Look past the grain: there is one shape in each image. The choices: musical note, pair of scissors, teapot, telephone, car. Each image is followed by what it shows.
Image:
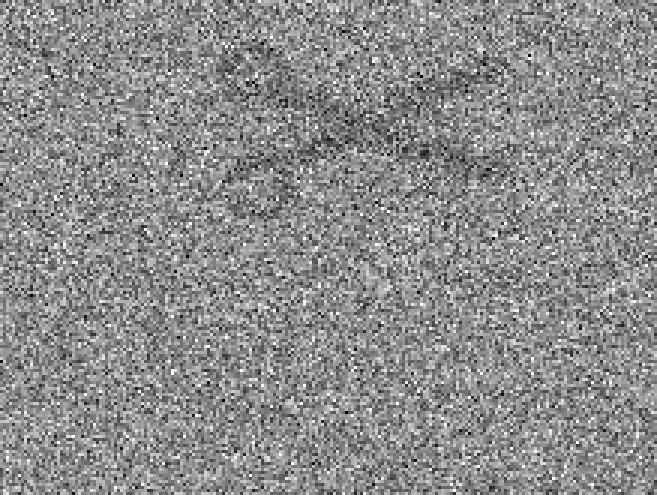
pair of scissors
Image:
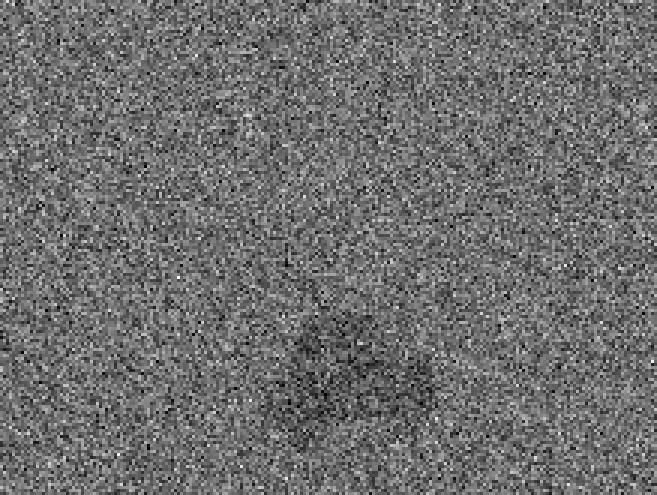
car
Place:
bottom middle
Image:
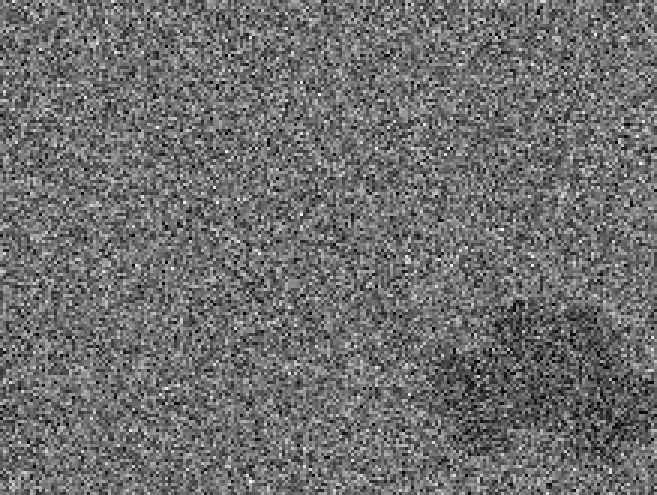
car
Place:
bottom right
